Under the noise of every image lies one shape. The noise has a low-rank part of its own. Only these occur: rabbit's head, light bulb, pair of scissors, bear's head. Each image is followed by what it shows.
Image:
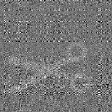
pair of scissors
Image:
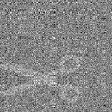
pair of scissors
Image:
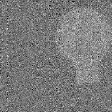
light bulb
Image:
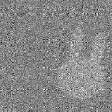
rabbit's head
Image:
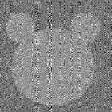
bear's head
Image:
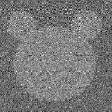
bear's head
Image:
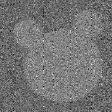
bear's head
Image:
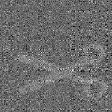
pair of scissors
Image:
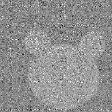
bear's head
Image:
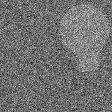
light bulb
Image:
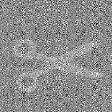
pair of scissors
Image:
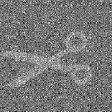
pair of scissors
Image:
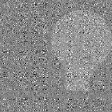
light bulb
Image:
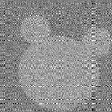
bear's head
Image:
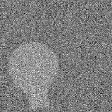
light bulb
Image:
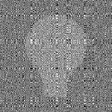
light bulb
